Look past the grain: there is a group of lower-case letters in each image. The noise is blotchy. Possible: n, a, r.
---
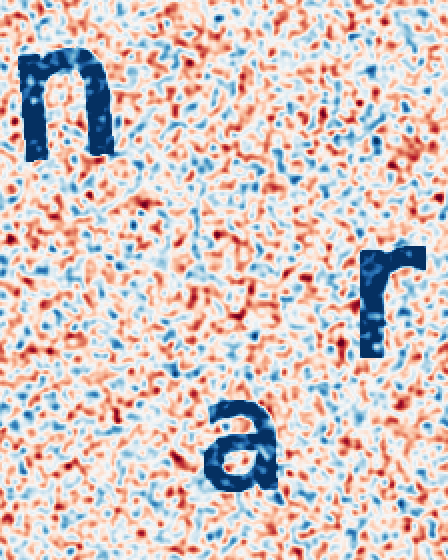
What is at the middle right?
r
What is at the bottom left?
nothing
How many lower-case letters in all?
3
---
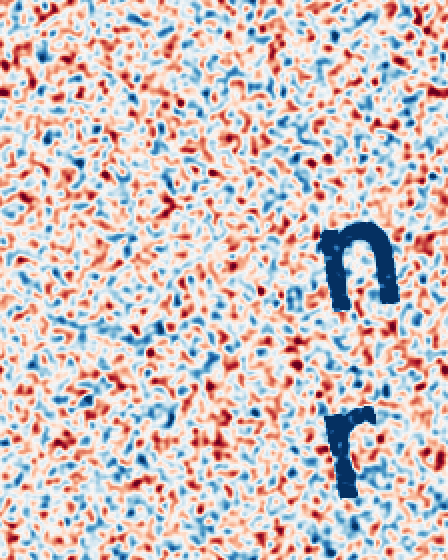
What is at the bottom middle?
nothing
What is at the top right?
nothing
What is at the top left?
nothing
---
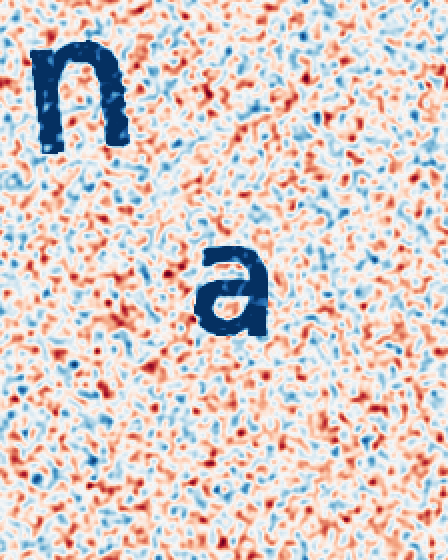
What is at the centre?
a
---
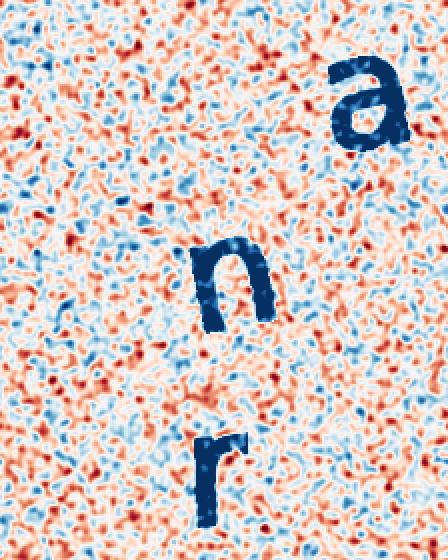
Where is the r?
bottom middle
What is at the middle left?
nothing
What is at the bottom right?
nothing
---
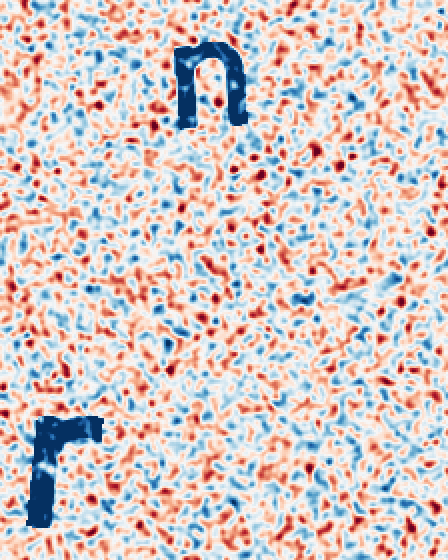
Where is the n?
top middle
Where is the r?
bottom left
